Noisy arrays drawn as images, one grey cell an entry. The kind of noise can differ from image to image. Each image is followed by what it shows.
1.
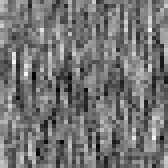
streaked along the columns
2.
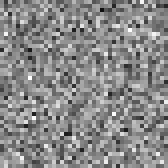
independent entries
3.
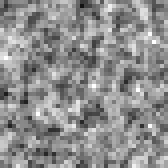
blotchy
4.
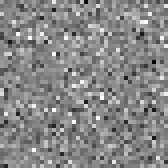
heavy tails
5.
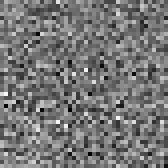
low rank plus noise
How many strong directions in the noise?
five to eight
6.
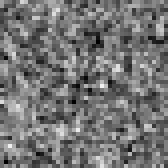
blotchy
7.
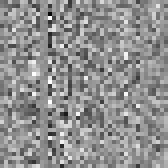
columns of uneven size
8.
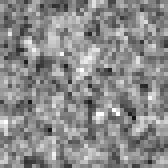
blotchy
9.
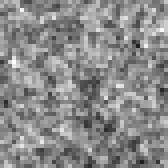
blotchy
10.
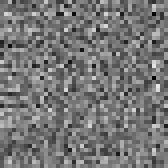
low rank plus noise
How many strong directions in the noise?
two
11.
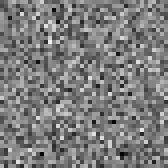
independent entries
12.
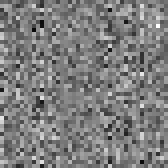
columns of uneven size
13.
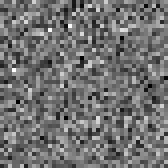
independent entries
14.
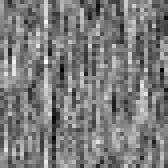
streaked along the columns
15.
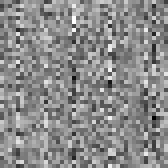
columns of uneven size
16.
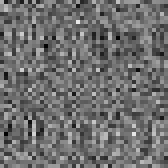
low rank plus noise
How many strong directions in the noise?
one
